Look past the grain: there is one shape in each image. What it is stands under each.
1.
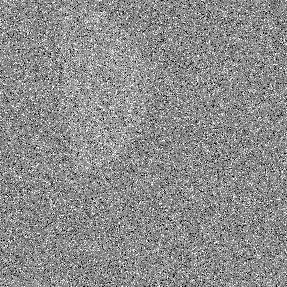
light half disc
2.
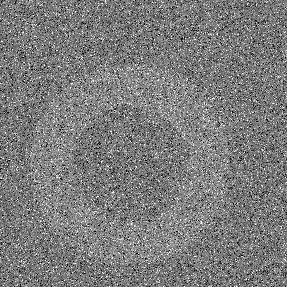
light ring
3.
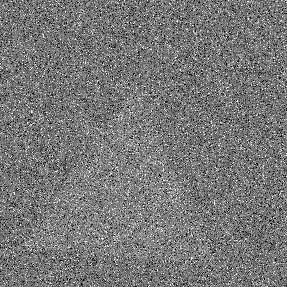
light triangle
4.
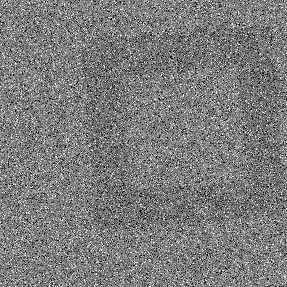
dark square frame
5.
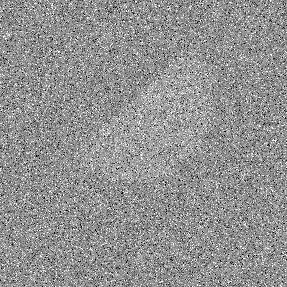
light half disc
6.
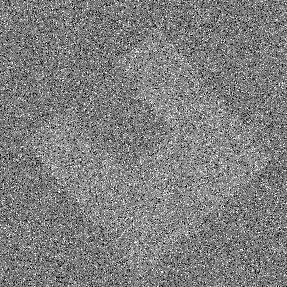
light square with a notch
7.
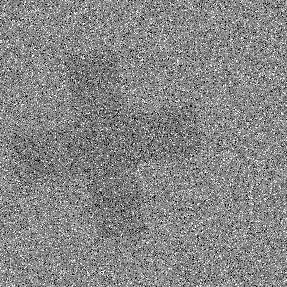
dark cross
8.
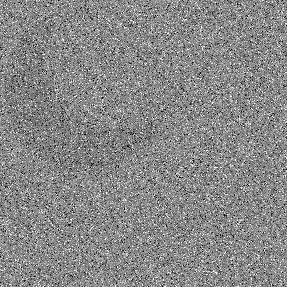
dark crescent
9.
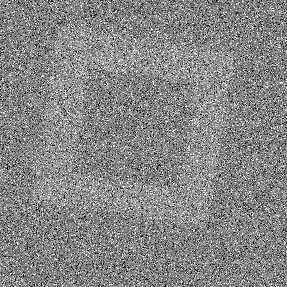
light square frame
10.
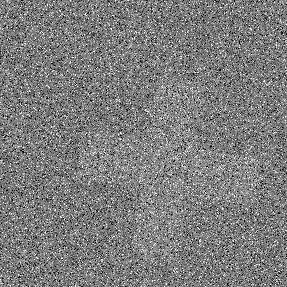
light cross
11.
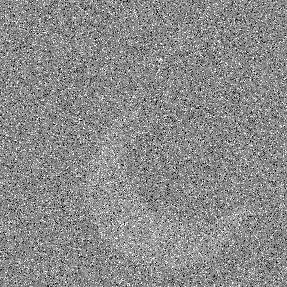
light crescent
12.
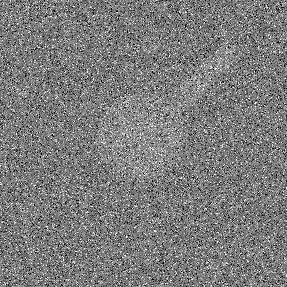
light lollipop
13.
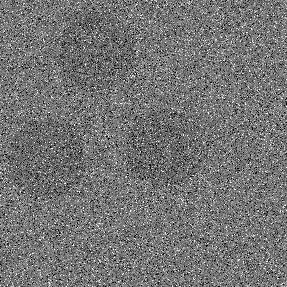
dark three dots
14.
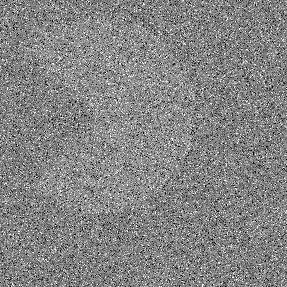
light disc with a wedge cut out
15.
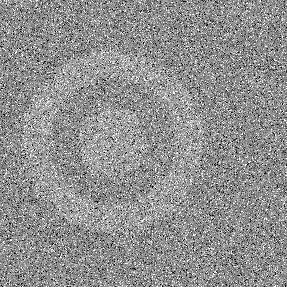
light bullseye
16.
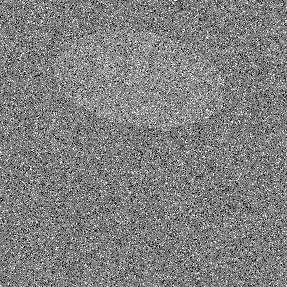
light ellipse
